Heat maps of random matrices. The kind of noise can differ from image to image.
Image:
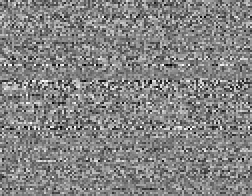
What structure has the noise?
rows of uneven size
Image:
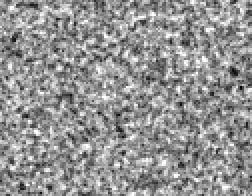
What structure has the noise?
blotchy
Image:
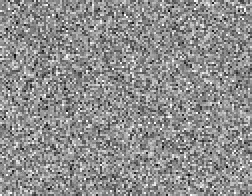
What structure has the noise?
independent entries
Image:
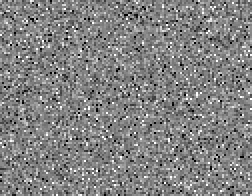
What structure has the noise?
heavy tails
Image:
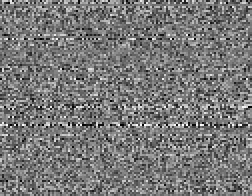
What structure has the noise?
rows of uneven size
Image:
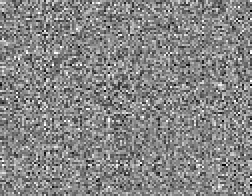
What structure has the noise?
low rank plus noise
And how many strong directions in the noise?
five to eight
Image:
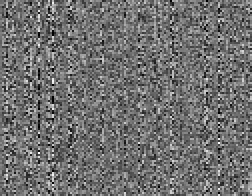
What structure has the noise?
columns of uneven size
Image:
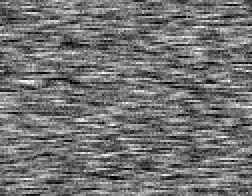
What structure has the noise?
streaked along the rows
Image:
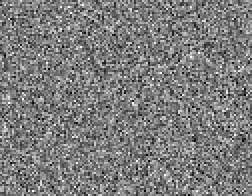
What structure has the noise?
independent entries
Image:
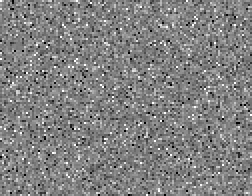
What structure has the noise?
heavy tails
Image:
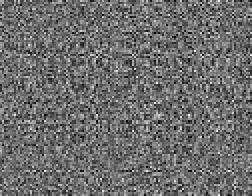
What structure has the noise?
low rank plus noise
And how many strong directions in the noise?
two
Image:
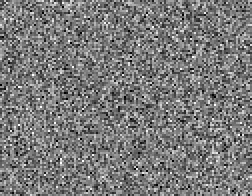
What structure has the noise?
independent entries
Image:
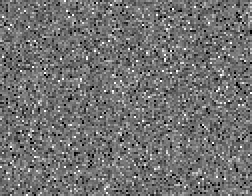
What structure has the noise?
heavy tails
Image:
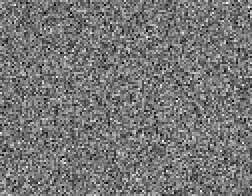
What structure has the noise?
independent entries
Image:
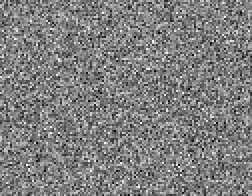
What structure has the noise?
independent entries
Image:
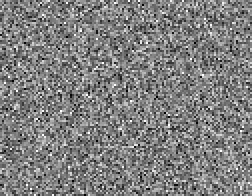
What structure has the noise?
independent entries
